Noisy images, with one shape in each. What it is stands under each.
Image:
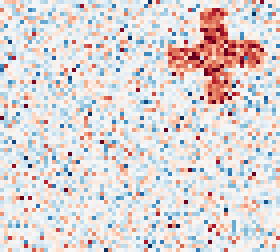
cross
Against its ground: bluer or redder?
redder
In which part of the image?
top right
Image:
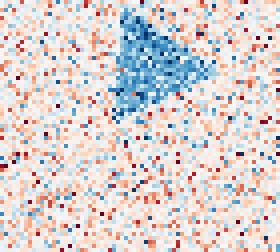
triangle
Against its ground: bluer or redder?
bluer
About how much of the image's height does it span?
half
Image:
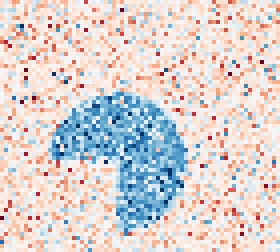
disc with a wedge cut out
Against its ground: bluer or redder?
bluer
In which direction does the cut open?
down and left
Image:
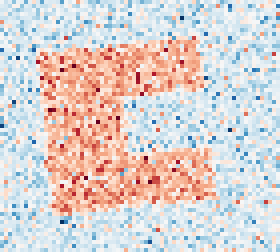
square with a notch
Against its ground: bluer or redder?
redder
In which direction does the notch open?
right
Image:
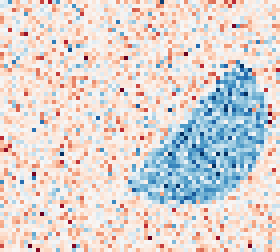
half disc
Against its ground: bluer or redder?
bluer
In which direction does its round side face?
down and right
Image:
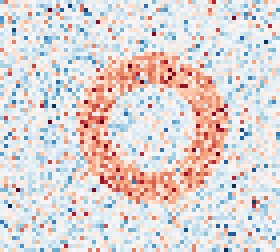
ring
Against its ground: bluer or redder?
redder
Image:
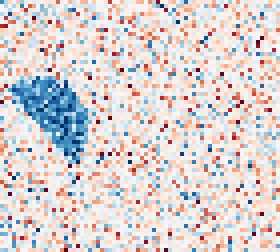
half disc
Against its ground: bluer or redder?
bluer
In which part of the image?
middle left
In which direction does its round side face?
up and right
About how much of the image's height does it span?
a third
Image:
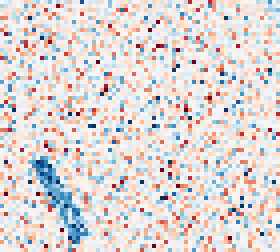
bar
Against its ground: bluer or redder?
bluer
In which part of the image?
bottom left
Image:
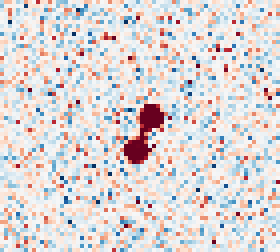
dumbbell
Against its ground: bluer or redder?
redder
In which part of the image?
centre
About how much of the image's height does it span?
a quarter
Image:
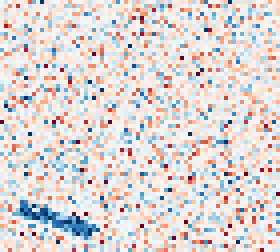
bar
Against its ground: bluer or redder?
bluer
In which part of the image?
bottom left
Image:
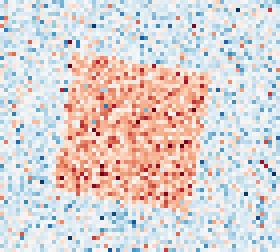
square
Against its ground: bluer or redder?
redder
